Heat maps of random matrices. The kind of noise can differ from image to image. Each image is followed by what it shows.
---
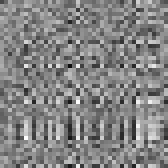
low rank plus noise
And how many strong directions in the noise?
one
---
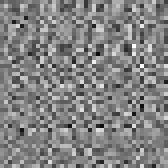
low rank plus noise
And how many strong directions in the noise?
two
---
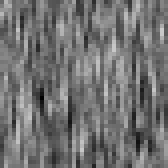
streaked along the columns
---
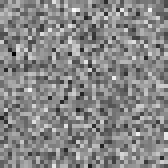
independent entries
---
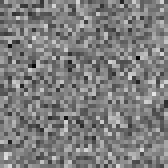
independent entries
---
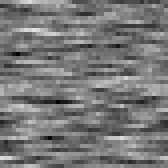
streaked along the rows
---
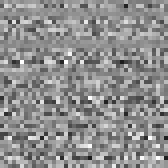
rows of uneven size
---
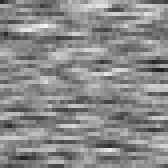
streaked along the rows
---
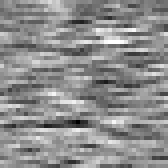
streaked along the rows
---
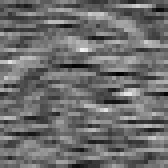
streaked along the rows
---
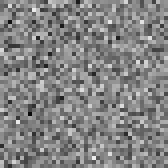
independent entries
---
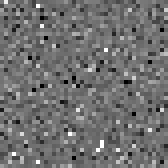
heavy tails
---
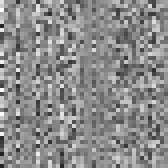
columns of uneven size
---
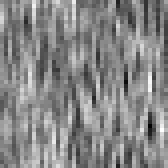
streaked along the columns
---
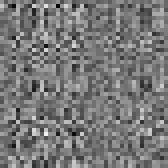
low rank plus noise
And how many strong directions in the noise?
two
